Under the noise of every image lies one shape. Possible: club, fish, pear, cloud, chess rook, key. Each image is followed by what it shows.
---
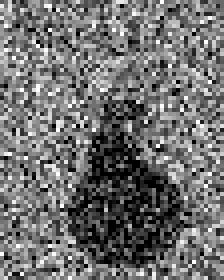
pear
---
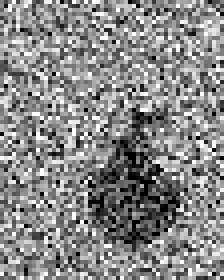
pear
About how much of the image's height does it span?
half
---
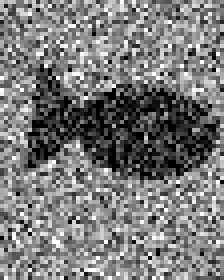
fish
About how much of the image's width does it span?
nearly all
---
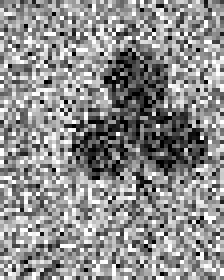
club
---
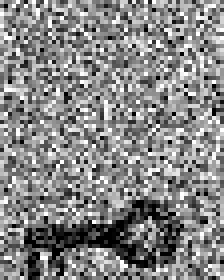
key
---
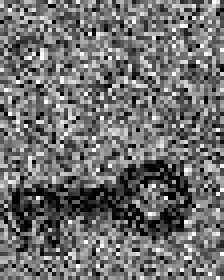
key
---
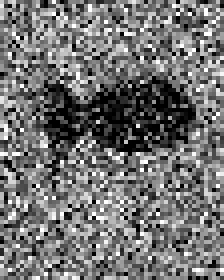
fish
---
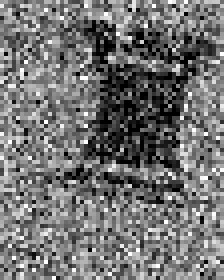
chess rook
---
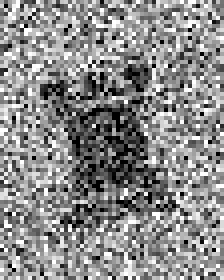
chess rook
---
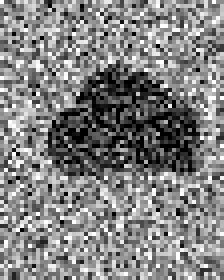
cloud
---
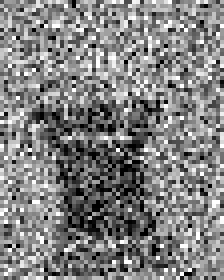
chess rook
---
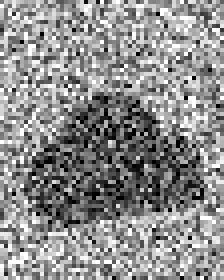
cloud
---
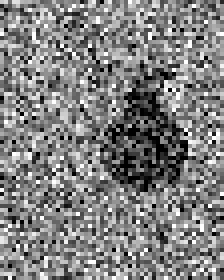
pear
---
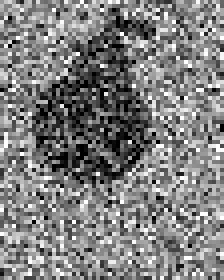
pear
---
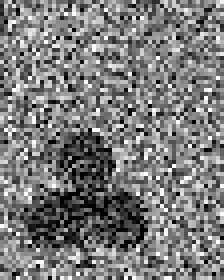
club
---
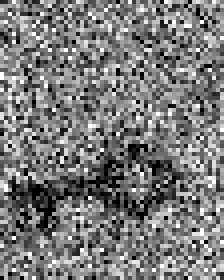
key
